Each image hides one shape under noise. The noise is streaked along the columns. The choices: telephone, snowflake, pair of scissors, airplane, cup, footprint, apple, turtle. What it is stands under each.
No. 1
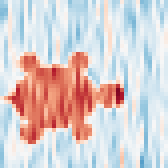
red turtle
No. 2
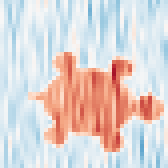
red turtle
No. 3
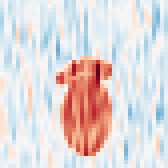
red footprint
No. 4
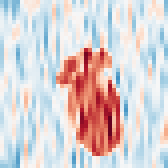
red footprint
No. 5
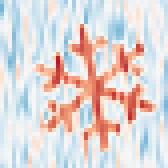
red snowflake
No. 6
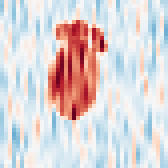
red footprint
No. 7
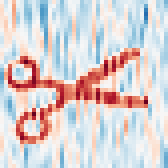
red pair of scissors
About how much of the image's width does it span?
nearly all
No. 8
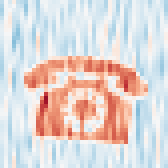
red telephone
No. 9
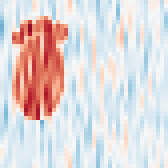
red footprint
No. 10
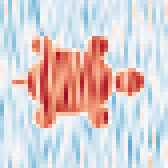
red turtle
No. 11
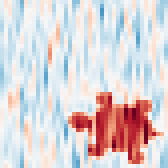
red turtle
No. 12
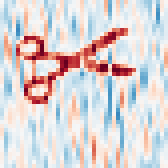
red pair of scissors
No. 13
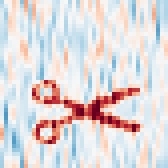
red pair of scissors
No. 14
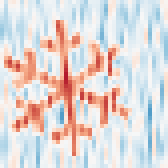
red snowflake
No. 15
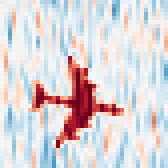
red airplane
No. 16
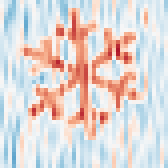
red snowflake
